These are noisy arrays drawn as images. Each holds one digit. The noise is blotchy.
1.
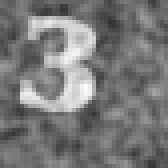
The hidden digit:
3
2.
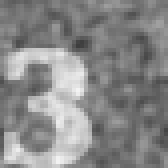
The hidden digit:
3
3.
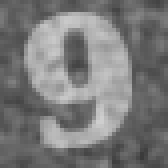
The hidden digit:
9
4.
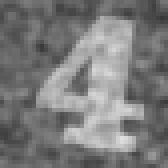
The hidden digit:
4
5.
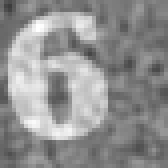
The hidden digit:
6
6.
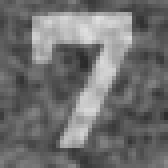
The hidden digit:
7
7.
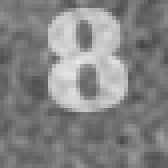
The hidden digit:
8
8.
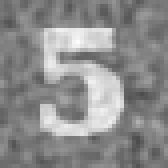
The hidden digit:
5
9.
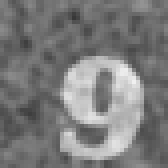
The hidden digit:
9
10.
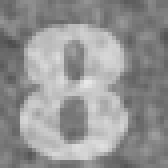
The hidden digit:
8
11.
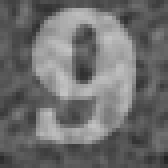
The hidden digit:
9
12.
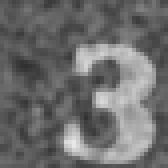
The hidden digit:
3
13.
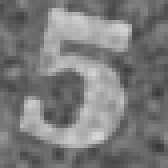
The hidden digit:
5
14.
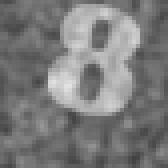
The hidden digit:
8
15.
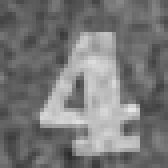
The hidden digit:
4
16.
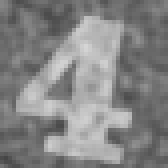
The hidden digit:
4
